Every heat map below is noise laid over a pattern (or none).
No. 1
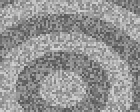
rings round one point
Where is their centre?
bottom middle
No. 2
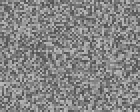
only noise
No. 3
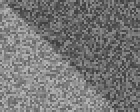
a sharp edge
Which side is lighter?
bottom left
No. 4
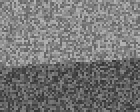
a sharp edge
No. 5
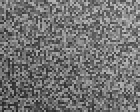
a smooth slope
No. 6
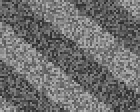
diagonal stripes
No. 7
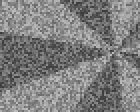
spokes from one point
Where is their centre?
middle right
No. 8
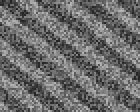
diagonal stripes
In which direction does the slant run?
top left to bottom right
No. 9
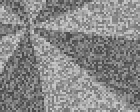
spokes from one point
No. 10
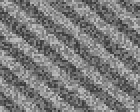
diagonal stripes
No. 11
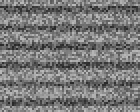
horizontal stripes
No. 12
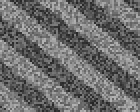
diagonal stripes
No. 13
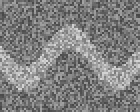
a wavy band
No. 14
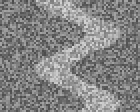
a wavy band
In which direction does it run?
top to bottom
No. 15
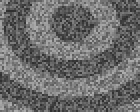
rings round one point
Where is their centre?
top middle
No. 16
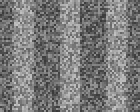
vertical stripes
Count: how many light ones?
3
